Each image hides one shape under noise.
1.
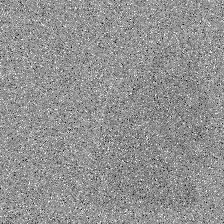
chess knight
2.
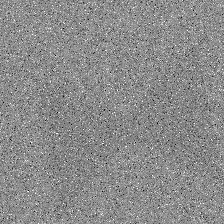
bow tie
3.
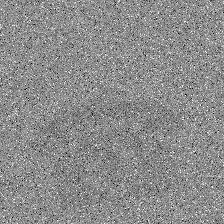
telephone
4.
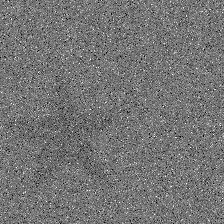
star
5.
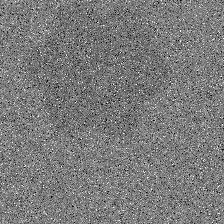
flower
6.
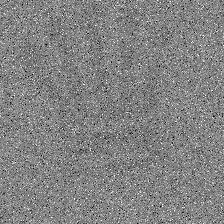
chess queen
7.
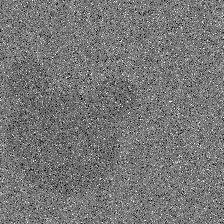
bear's head
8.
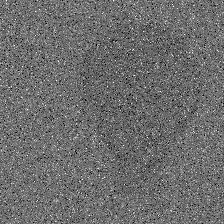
light bulb
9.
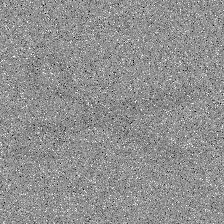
pair of scissors
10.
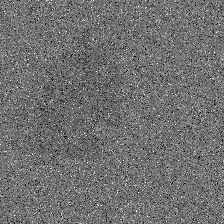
chess knight
